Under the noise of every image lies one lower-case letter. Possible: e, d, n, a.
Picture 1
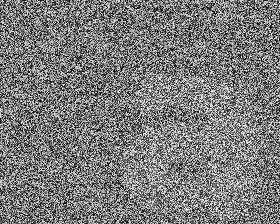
light a
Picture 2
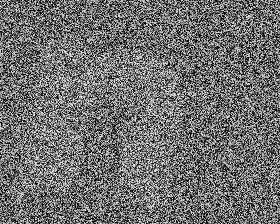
light n
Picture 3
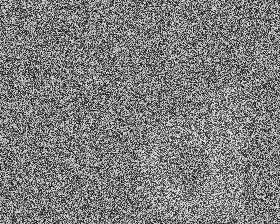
light d
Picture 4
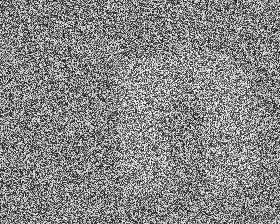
light n
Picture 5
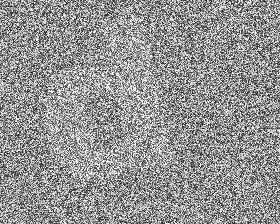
light d
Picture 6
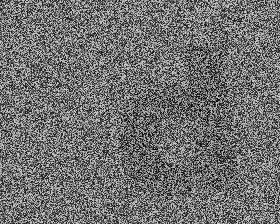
dark d
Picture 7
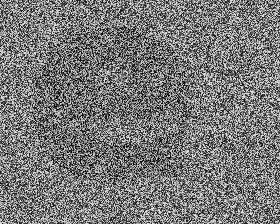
dark e
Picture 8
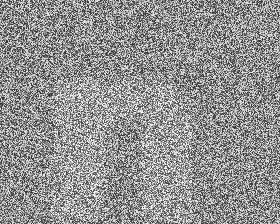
light n
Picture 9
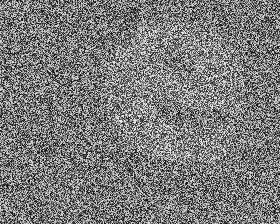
light e
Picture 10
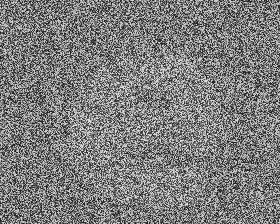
light e
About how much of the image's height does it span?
two thirds
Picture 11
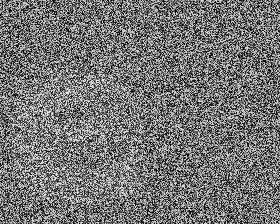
light e
